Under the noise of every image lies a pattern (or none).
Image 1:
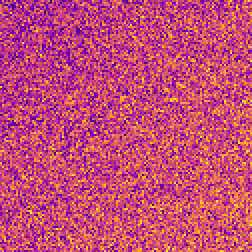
a smooth slope
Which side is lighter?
bottom right
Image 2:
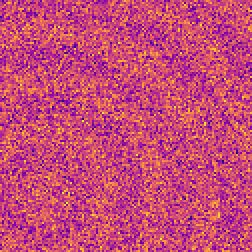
rings round one point
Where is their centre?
bottom left
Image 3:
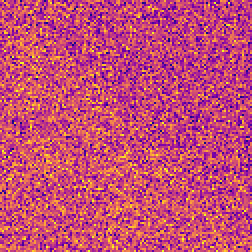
a sharp edge
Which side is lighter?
bottom left
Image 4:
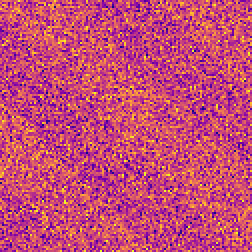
diagonal stripes
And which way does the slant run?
top left to bottom right
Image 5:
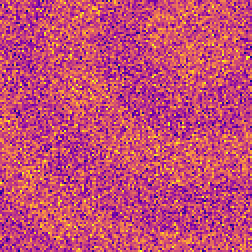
rings round one point
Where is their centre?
top right
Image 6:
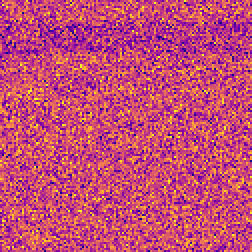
one horizontal stripe
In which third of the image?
top
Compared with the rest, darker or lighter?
darker
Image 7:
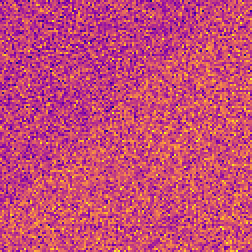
a sharp edge
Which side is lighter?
bottom right
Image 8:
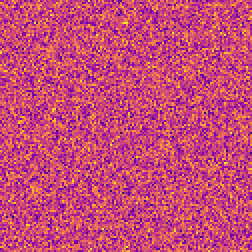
only noise
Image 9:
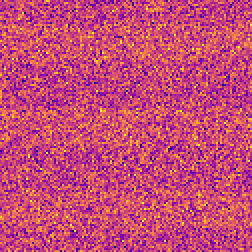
horizontal stripes
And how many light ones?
3
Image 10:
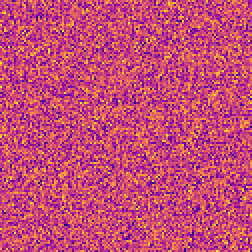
only noise
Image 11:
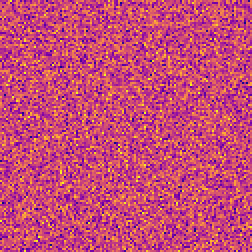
only noise
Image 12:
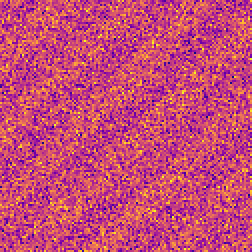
diagonal stripes
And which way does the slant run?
bottom left to top right
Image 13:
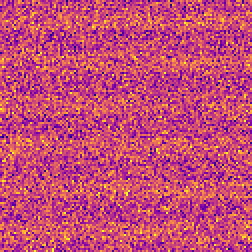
horizontal stripes
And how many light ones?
6
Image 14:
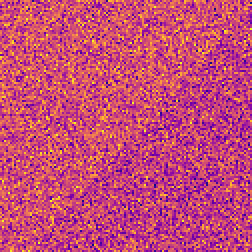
a sharp edge
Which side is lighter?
top left
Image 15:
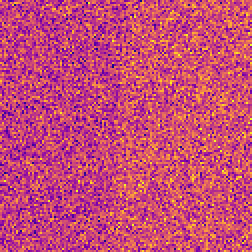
a sharp edge
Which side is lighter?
right
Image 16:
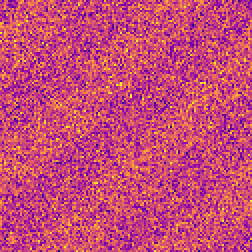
diagonal stripes
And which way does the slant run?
bottom left to top right
